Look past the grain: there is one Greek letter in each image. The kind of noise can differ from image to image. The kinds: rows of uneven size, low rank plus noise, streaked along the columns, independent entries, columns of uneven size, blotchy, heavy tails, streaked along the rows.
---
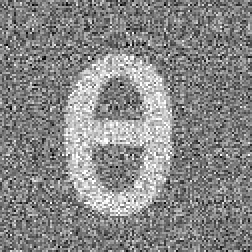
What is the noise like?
low rank plus noise
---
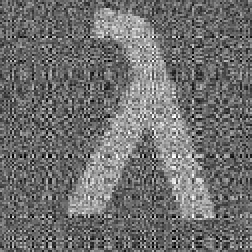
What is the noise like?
low rank plus noise
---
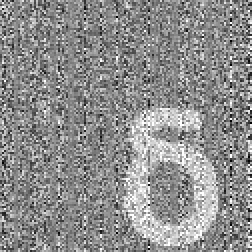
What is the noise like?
columns of uneven size
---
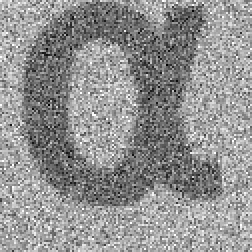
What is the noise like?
independent entries
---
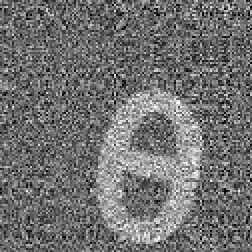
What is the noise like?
low rank plus noise
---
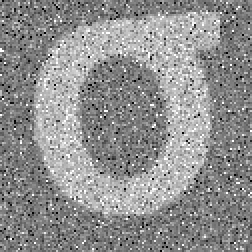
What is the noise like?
heavy tails
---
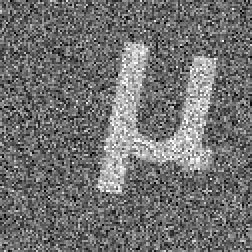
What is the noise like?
independent entries
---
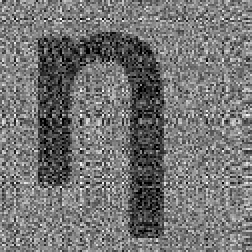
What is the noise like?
low rank plus noise
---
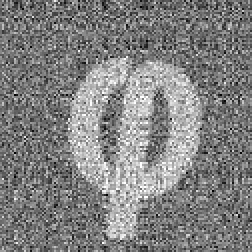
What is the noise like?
low rank plus noise
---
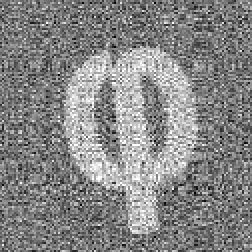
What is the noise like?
low rank plus noise
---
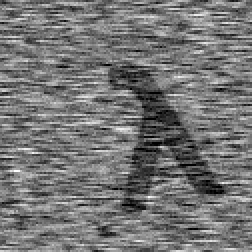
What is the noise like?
streaked along the rows
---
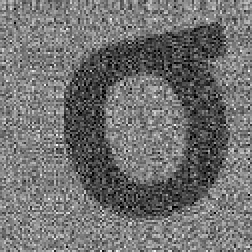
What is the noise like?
low rank plus noise
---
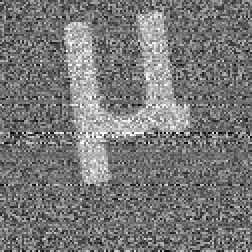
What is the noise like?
rows of uneven size
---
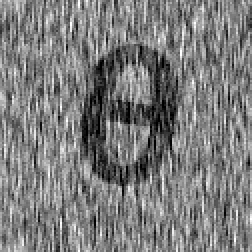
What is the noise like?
streaked along the columns
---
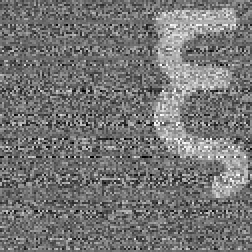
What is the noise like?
rows of uneven size
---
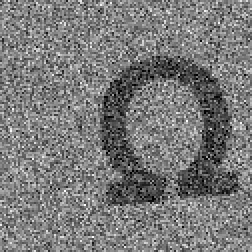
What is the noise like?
independent entries
